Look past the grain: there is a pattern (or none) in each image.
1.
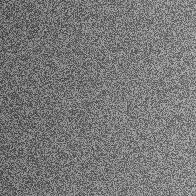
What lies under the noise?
a smooth slope
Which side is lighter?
right
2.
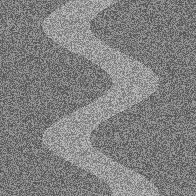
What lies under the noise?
a wavy band
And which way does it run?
top to bottom
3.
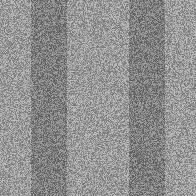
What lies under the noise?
vertical stripes
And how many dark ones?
2
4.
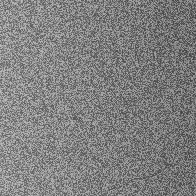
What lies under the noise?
a smooth slope
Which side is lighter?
left
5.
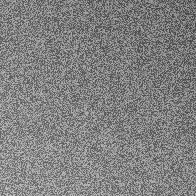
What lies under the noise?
a smooth slope
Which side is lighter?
bottom left
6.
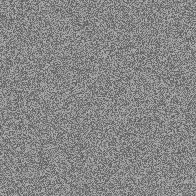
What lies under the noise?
only noise
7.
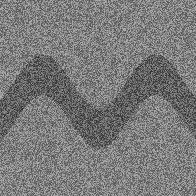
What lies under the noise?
a wavy band
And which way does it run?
left to right
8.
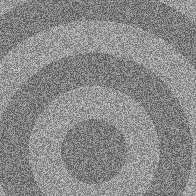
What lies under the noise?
rings round one point
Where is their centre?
bottom middle
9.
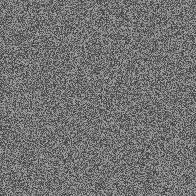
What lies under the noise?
only noise
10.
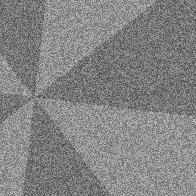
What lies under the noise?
spokes from one point
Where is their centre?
middle left
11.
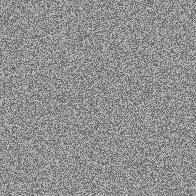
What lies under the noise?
only noise
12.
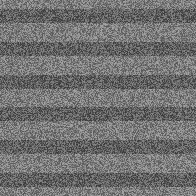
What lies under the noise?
horizontal stripes
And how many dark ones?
6
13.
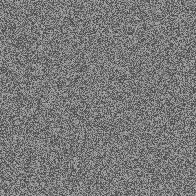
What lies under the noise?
only noise
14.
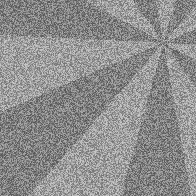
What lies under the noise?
spokes from one point
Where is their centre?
top right
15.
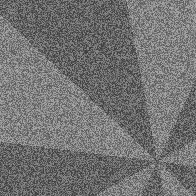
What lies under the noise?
spokes from one point
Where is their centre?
bottom right
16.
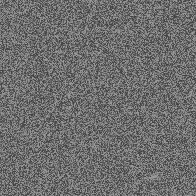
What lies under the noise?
only noise
